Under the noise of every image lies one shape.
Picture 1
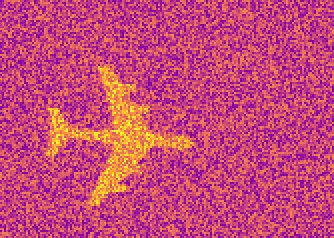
airplane
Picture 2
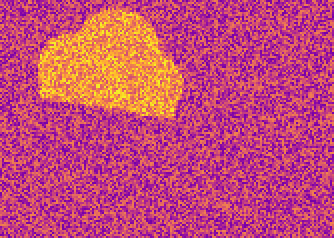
cloud
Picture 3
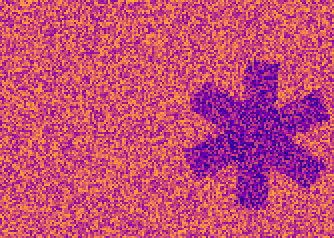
asterisk
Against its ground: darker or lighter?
darker
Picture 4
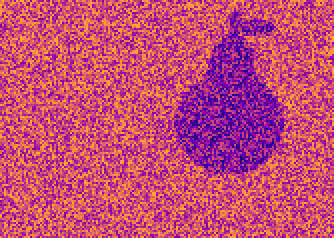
pear
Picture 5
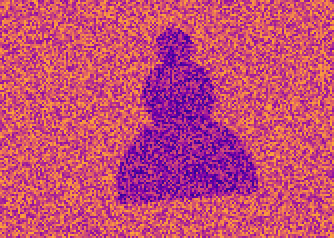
chess pawn
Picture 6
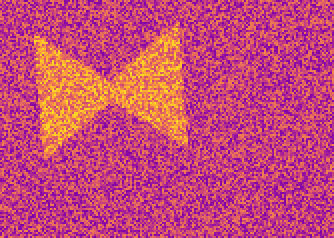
bow tie
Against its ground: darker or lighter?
lighter
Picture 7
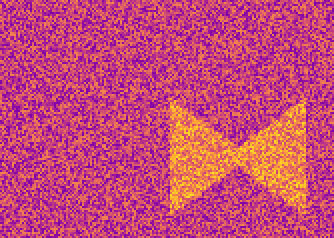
bow tie
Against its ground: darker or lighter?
lighter
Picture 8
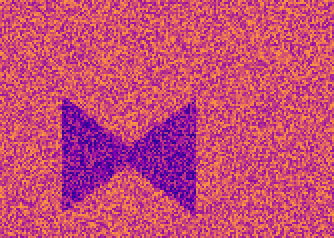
bow tie
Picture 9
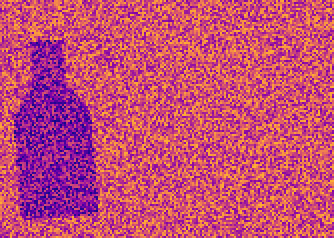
bottle
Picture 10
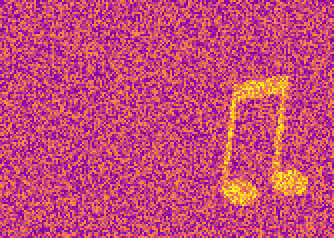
pair of musical notes
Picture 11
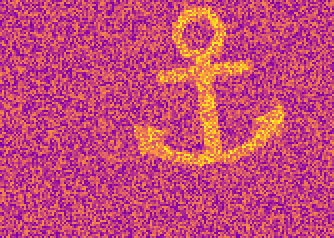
anchor
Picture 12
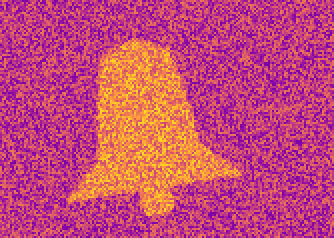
bell
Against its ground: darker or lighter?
lighter
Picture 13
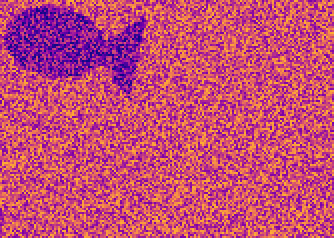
fish
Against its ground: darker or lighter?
darker
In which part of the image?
top left
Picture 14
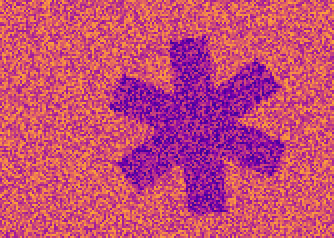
asterisk
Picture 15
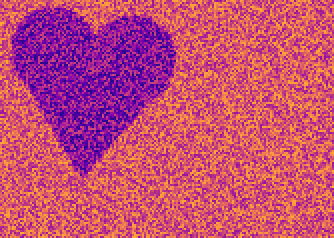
heart
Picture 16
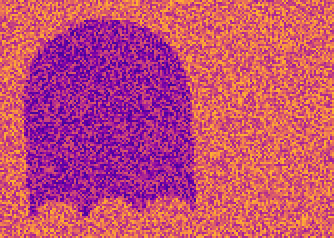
ghost
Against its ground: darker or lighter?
darker
